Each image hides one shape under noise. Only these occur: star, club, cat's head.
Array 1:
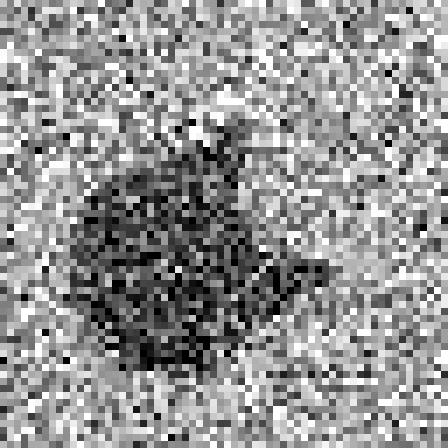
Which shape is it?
cat's head
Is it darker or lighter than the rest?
darker
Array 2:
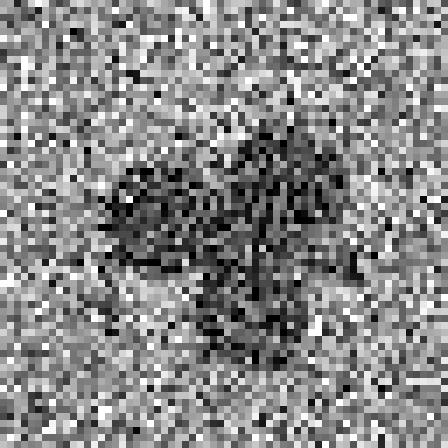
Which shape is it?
club
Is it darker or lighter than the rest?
darker
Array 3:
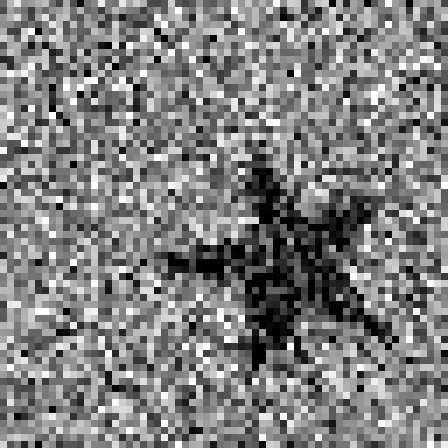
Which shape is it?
star
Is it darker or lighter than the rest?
darker
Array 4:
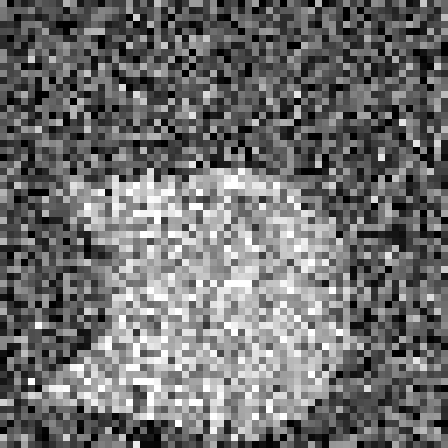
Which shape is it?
cat's head
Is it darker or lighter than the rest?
lighter
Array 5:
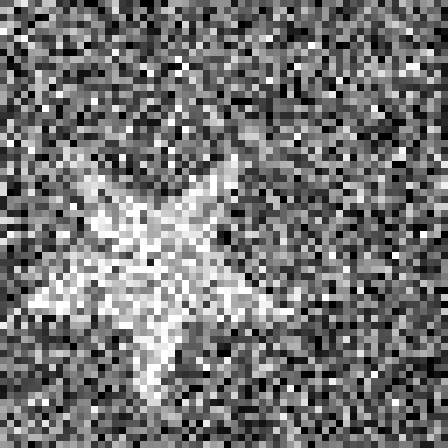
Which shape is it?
star
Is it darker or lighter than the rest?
lighter
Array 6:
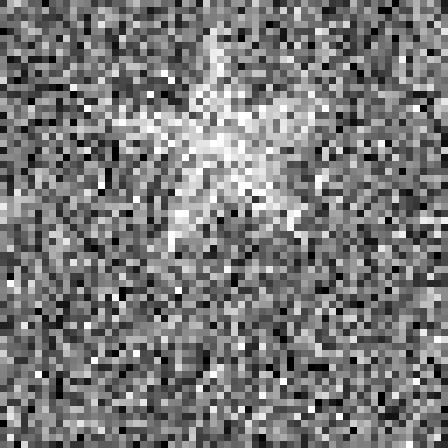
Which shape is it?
star
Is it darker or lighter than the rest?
lighter
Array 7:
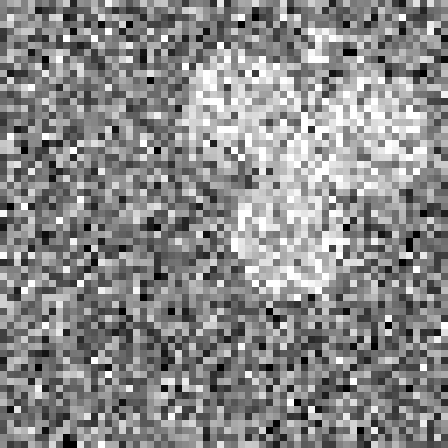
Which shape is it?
club
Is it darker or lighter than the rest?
lighter
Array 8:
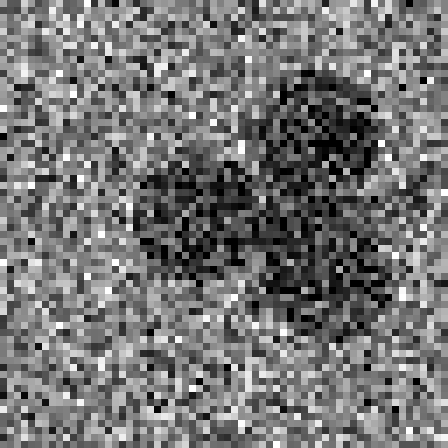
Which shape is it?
club
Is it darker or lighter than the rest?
darker
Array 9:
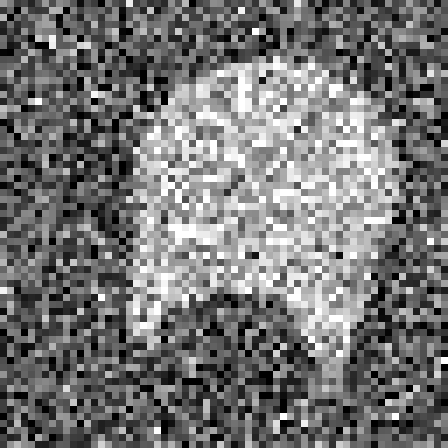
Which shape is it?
cat's head
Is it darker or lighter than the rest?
lighter
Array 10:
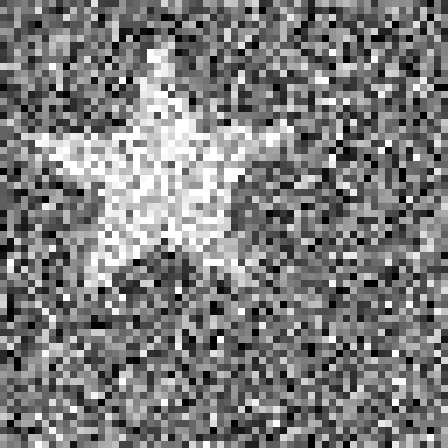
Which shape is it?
star
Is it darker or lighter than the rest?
lighter
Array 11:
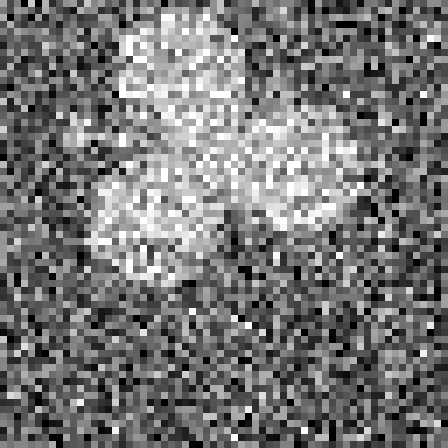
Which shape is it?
club
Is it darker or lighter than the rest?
lighter
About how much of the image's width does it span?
two thirds
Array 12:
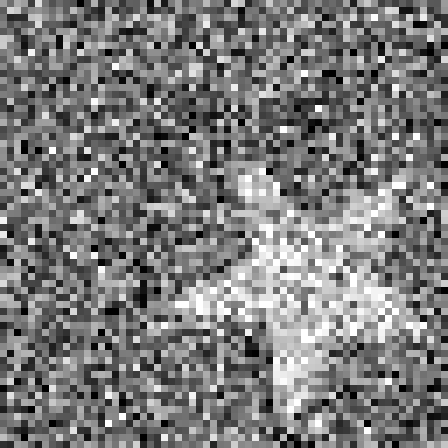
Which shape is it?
star
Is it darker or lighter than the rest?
lighter
